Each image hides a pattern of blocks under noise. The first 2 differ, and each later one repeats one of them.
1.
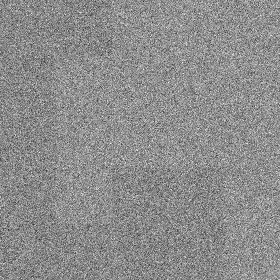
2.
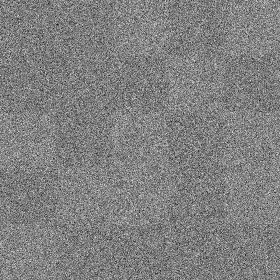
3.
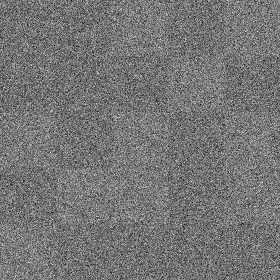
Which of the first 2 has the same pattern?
2
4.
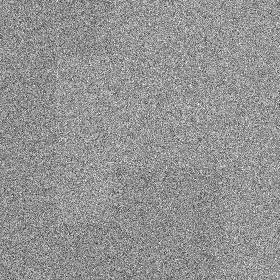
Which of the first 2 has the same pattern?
1
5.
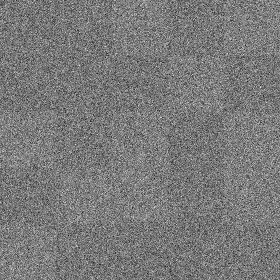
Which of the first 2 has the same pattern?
2
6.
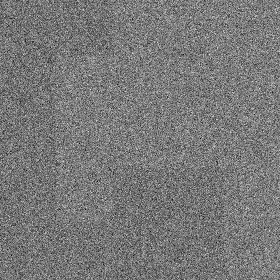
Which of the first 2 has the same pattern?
1
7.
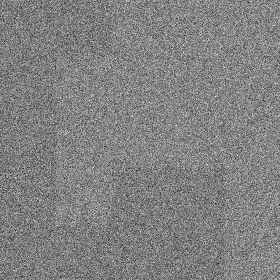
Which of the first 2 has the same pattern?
1
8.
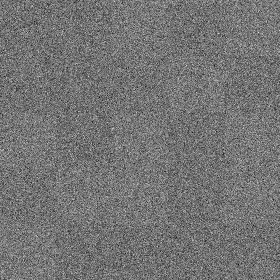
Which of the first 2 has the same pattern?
2
